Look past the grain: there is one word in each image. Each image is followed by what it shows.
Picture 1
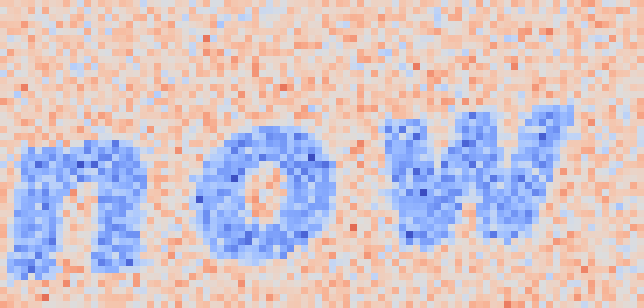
now
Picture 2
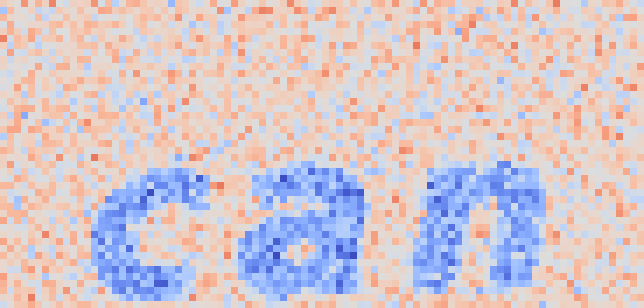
can
